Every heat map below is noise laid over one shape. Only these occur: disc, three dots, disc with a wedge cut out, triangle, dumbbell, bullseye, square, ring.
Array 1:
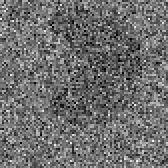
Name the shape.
disc with a wedge cut out
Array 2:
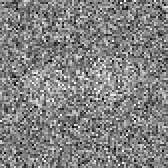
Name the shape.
dumbbell
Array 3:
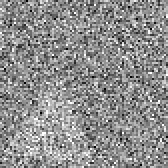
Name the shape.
triangle
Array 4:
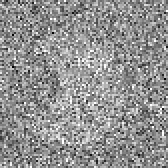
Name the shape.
disc with a wedge cut out
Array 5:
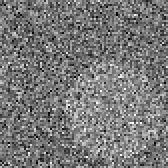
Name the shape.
disc
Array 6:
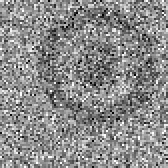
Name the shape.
bullseye
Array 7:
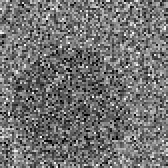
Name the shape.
disc
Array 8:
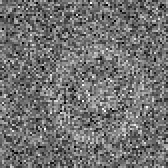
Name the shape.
bullseye
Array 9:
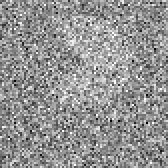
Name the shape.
disc with a wedge cut out
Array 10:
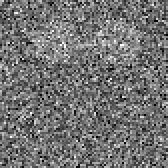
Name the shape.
dumbbell
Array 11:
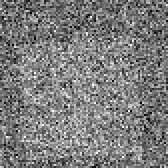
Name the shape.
square
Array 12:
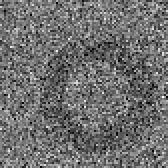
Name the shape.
ring
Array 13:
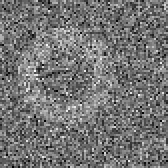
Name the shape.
ring
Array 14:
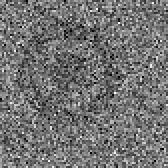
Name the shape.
bullseye
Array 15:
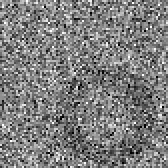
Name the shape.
ring
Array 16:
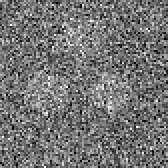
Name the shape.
three dots
